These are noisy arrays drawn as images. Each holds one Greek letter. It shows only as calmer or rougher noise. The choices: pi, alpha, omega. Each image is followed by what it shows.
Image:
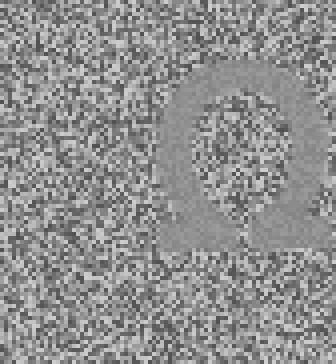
omega
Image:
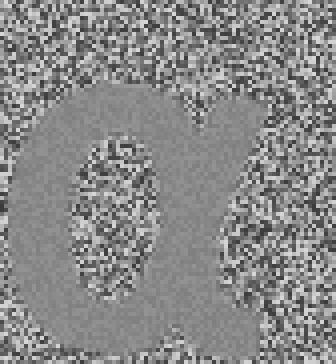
alpha
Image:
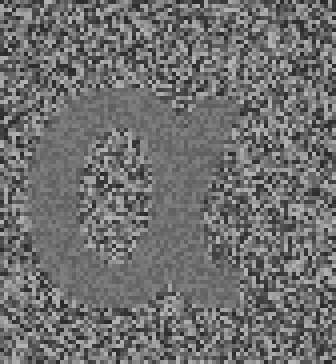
alpha
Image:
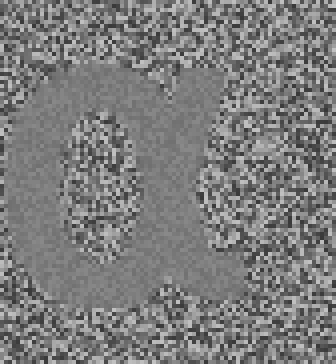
alpha
